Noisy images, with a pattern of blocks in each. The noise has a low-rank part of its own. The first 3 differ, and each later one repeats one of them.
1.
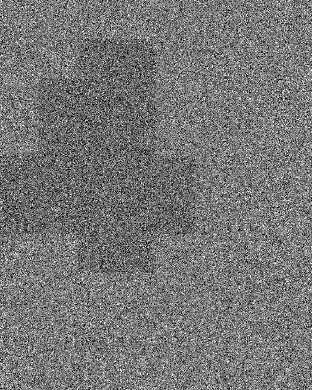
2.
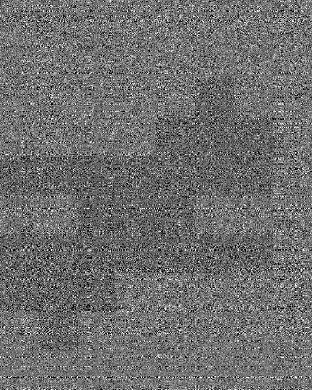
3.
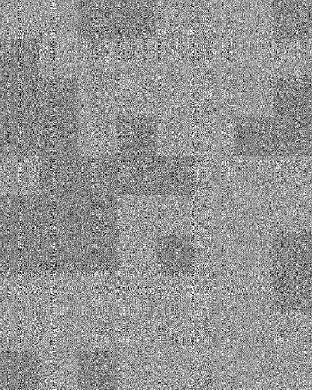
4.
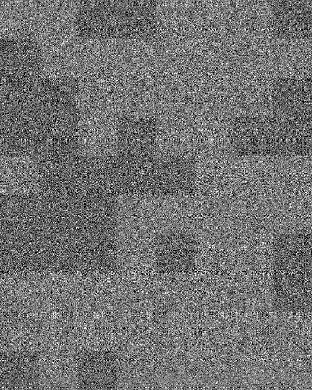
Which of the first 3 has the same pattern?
3
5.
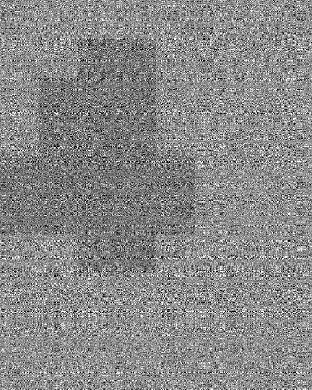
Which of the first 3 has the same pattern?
1
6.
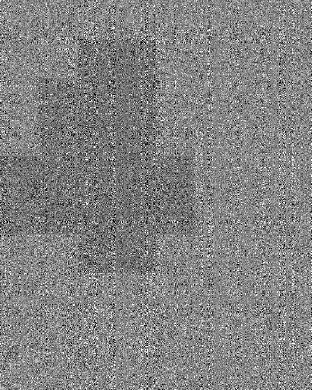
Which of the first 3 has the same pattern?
1
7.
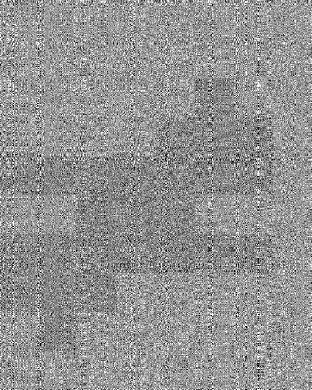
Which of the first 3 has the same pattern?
2
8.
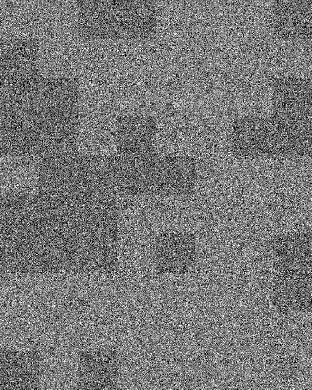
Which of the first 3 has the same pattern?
3
